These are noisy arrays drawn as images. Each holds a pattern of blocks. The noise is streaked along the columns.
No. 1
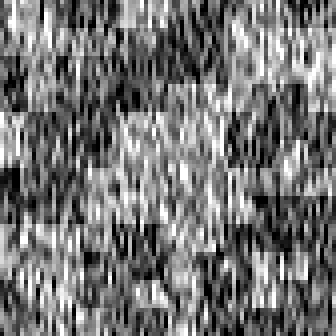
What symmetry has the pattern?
mirrored about the diagonal from the top left
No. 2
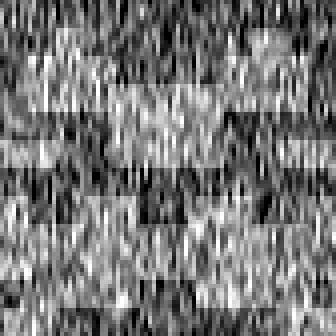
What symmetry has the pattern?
left and right mirror each other
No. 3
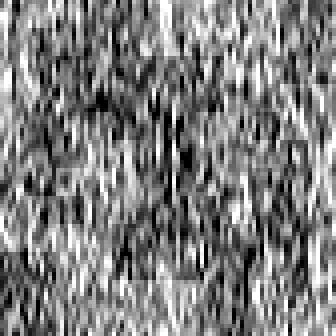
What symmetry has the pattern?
the same after a half turn
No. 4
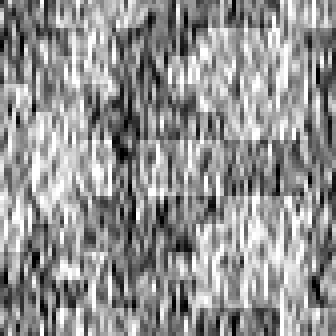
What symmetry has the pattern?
top and bottom mirror each other
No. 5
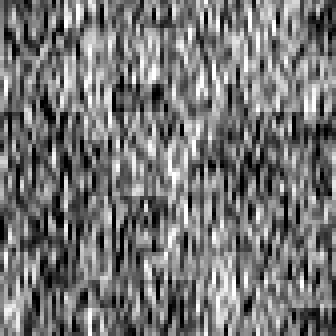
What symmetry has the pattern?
no symmetry
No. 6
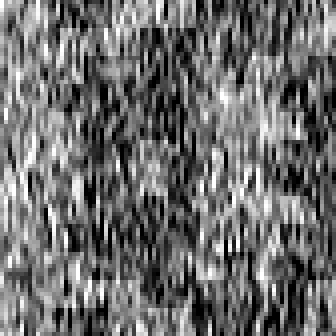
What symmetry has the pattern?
top and bottom mirror each other
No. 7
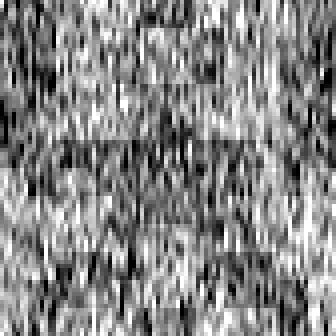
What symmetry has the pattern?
left and right mirror each other
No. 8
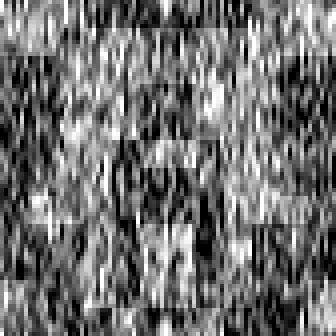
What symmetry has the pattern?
left and right mirror each other
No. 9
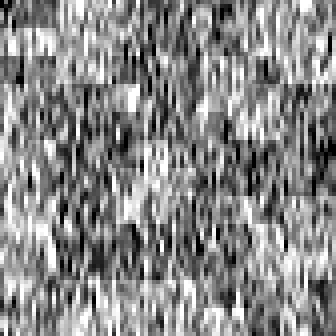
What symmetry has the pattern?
mirrored about the diagonal from the bottom left
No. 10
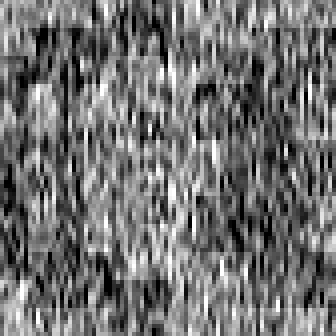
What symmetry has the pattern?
top and bottom mirror each other
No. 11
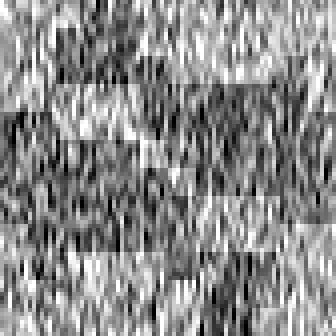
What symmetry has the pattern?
the same after a half turn
